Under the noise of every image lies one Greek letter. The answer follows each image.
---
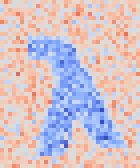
lambda
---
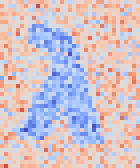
lambda
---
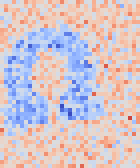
omega
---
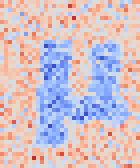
mu
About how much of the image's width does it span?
two thirds
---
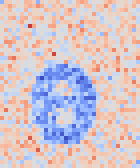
theta
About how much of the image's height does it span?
half
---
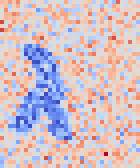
lambda
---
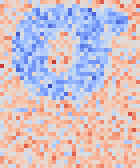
sigma
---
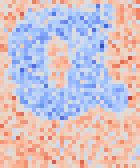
alpha
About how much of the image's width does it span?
nearly all
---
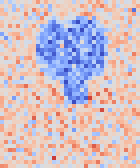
phi
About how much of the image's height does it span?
half
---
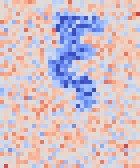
xi
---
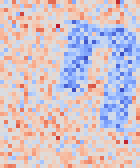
eta
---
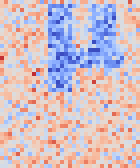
mu
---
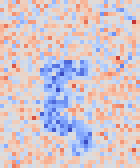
xi
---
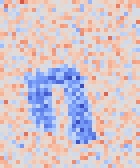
eta
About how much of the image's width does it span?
half
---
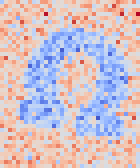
omega
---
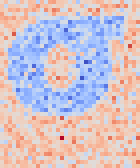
sigma
